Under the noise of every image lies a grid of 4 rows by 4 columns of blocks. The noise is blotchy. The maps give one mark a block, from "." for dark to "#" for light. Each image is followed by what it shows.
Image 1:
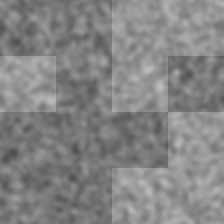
..##
#.#.
...#
..##
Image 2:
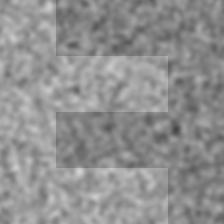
#...
###.
#...
###.
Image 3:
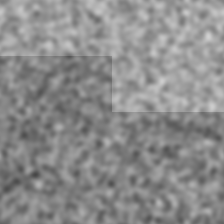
####
..##
....
....
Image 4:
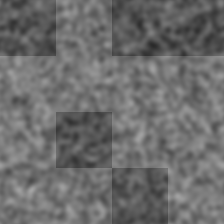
.#..
####
#.##
##.#
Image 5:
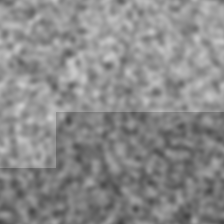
####
####
#...
....
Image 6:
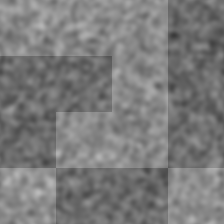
###.
..#.
.##.
#..#
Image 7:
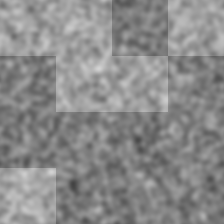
##.#
.##.
....
#...
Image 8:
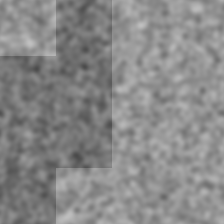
#.##
..##
..##
.###
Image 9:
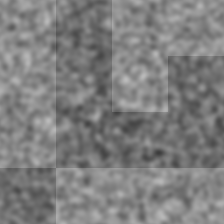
#.##
#.#.
#...
.###
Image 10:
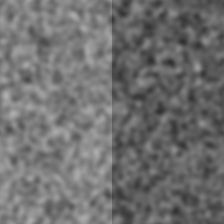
##..
##..
##..
##..
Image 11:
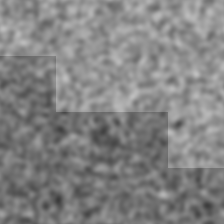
####
.###
...#
....
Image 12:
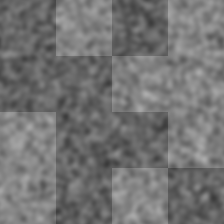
.#.#
..##
#..#
#.#.
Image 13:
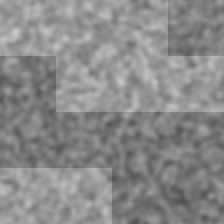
###.
.###
....
##..
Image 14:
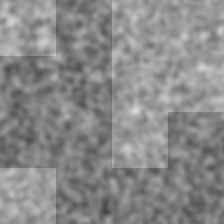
#.##
..##
..#.
#...
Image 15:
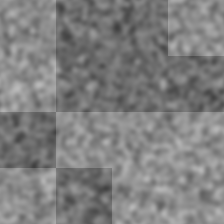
#..#
#...
.###
#.##
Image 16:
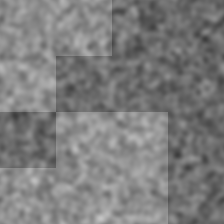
##..
#...
.##.
###.
